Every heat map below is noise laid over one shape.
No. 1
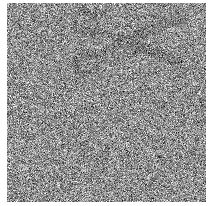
pair of scissors
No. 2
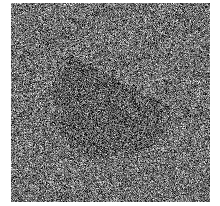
cloud
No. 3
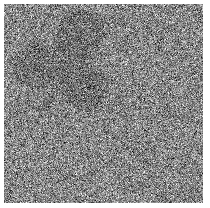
club
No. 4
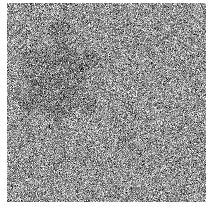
turtle
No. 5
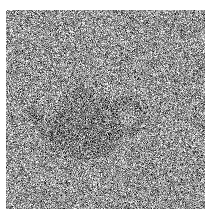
teapot
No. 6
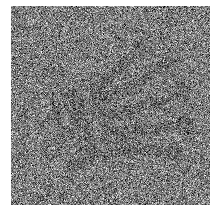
chess queen
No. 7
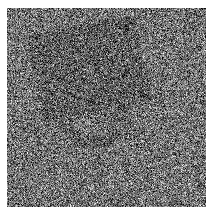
cup
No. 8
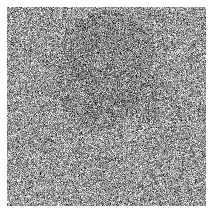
apple
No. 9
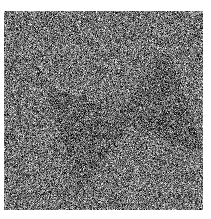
bow tie
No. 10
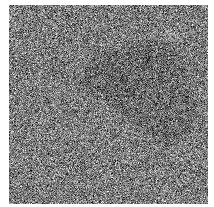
cloud
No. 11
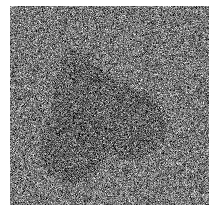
heart
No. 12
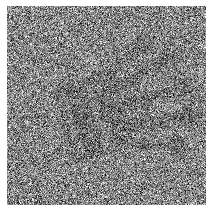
chess queen
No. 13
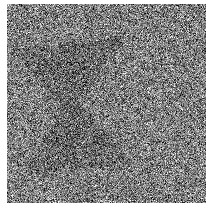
bow tie
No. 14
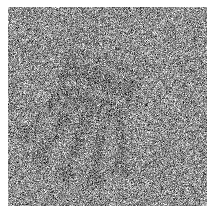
chess queen
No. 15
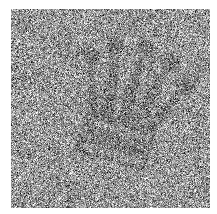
chess queen
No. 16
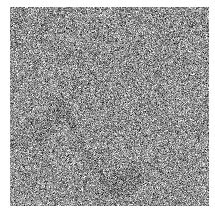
musical note
